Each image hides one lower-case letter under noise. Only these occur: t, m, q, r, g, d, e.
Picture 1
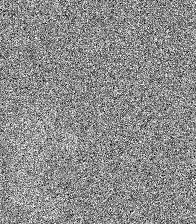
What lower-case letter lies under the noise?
t
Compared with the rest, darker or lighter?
lighter
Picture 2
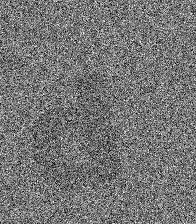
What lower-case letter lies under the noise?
d
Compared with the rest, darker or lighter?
darker
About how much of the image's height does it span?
half
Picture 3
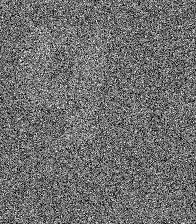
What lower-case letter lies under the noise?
q
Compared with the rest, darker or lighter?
lighter
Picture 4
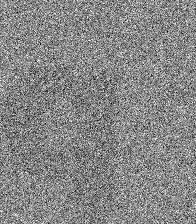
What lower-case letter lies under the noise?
q
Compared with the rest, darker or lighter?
darker
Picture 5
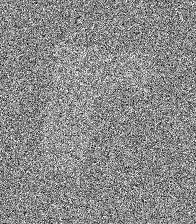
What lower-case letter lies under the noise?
r
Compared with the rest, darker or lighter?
lighter
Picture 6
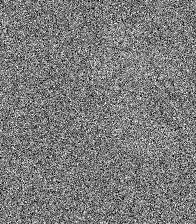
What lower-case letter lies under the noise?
t
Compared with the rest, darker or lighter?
lighter
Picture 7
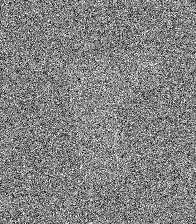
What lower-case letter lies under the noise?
r
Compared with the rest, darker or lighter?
lighter
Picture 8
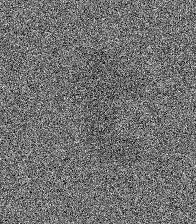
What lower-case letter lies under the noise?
t
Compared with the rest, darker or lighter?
darker
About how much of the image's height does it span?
half
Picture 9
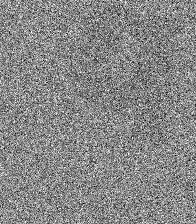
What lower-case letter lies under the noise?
q
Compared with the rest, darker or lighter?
darker
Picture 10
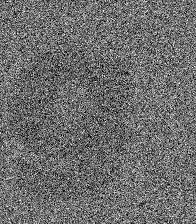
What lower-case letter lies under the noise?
g
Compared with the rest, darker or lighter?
darker
